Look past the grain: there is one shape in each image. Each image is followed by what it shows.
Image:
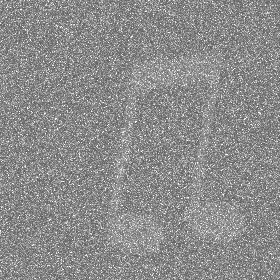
pair of musical notes
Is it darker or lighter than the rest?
lighter
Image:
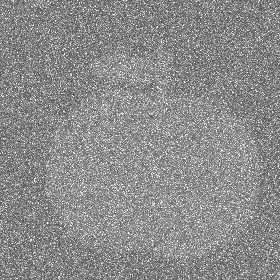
apple
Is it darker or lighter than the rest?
lighter
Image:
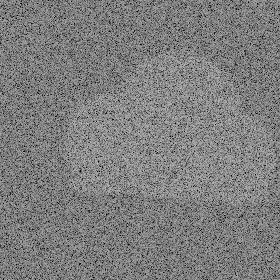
cloud
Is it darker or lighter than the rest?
lighter
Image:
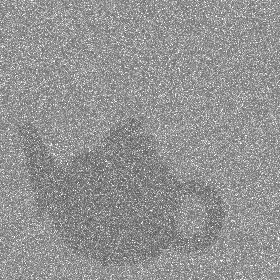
teapot
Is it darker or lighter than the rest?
darker
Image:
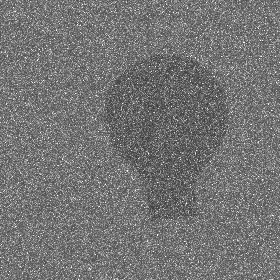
light bulb
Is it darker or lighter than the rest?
darker
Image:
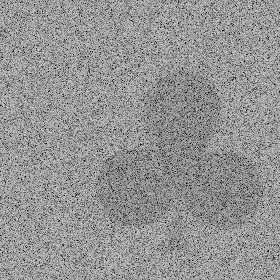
club
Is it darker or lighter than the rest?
darker
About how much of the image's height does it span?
two thirds
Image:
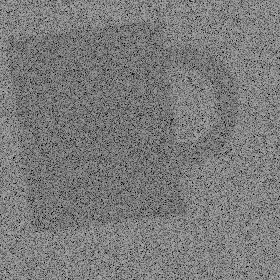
cup
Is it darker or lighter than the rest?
darker
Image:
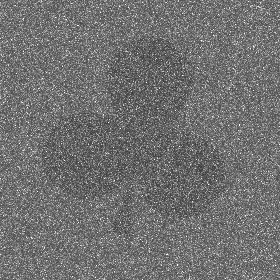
club
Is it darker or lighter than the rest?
darker
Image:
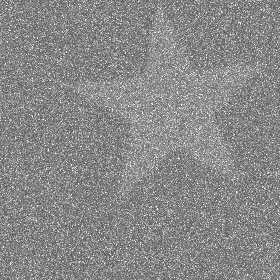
star
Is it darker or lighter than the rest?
lighter
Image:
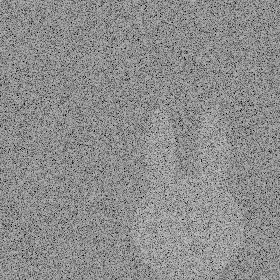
rabbit's head
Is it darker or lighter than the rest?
lighter
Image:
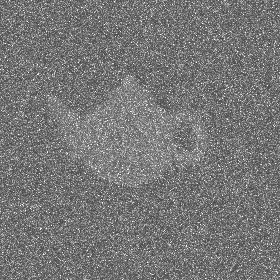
teapot
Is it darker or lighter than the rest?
lighter
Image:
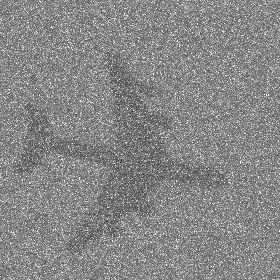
airplane
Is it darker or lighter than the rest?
darker
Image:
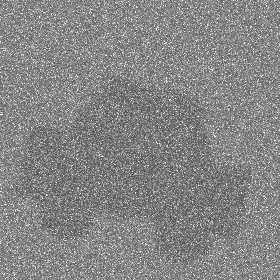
car
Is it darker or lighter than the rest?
darker
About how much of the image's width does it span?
nearly all
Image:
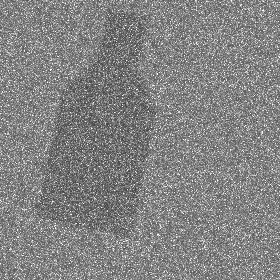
bottle
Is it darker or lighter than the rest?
darker
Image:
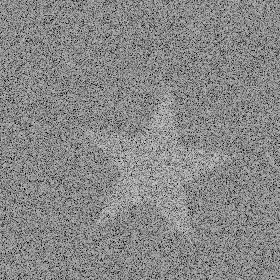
star
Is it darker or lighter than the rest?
lighter
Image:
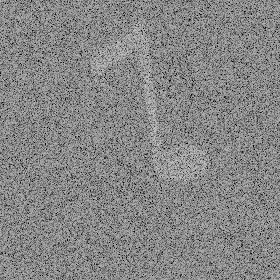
musical note
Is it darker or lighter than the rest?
lighter
